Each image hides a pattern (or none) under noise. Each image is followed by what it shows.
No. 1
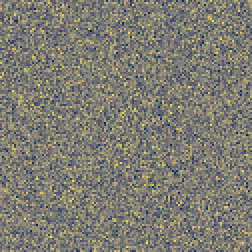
only noise
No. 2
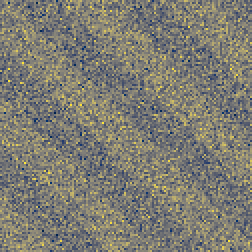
diagonal stripes
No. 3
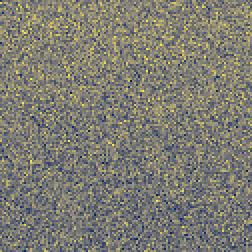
a smooth slope
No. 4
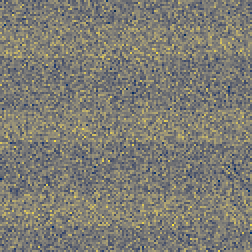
horizontal stripes
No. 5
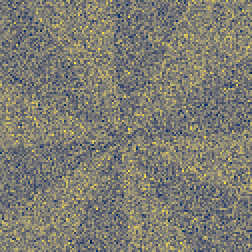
spokes from one point
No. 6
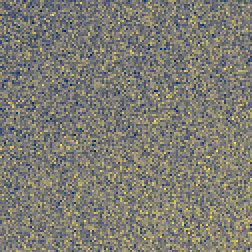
a smooth slope
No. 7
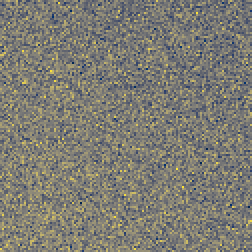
a smooth slope
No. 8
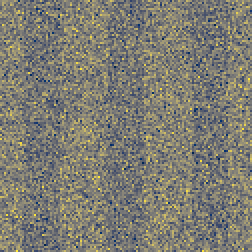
vertical stripes
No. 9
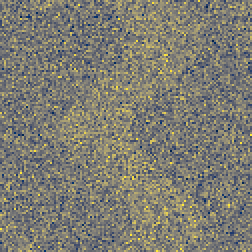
a wavy band
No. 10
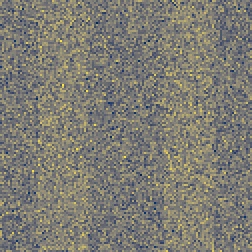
vertical stripes
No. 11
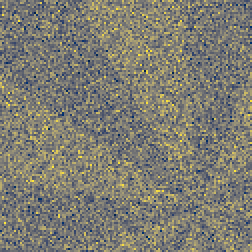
spokes from one point
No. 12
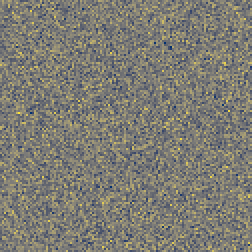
only noise
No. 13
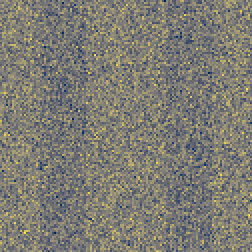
vertical stripes
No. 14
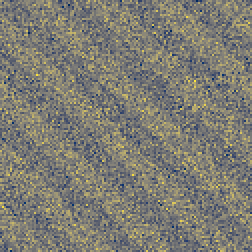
diagonal stripes
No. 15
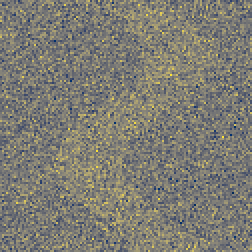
a wavy band
